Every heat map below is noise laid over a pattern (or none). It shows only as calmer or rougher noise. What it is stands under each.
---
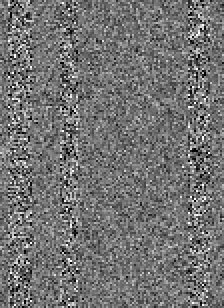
bands of columns
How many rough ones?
3
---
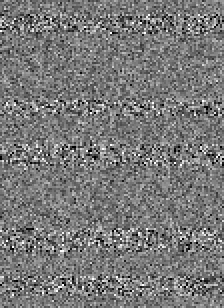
bands of rows
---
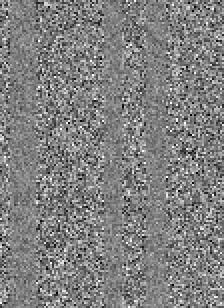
bands of columns
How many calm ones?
3
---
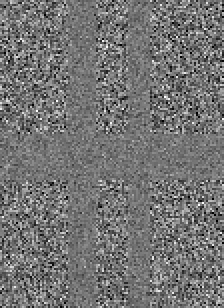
bands of rows crossing bands of columns
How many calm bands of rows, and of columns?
1 and 2
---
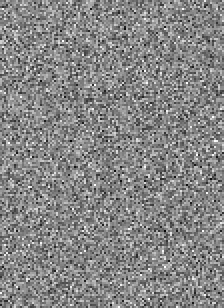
only noise
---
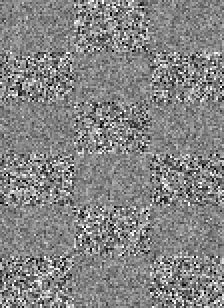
a checkerboard
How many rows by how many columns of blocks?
6 by 3
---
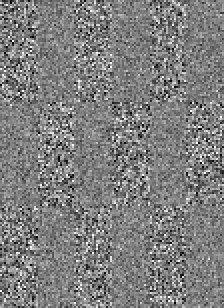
a checkerboard
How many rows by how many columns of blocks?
3 by 6
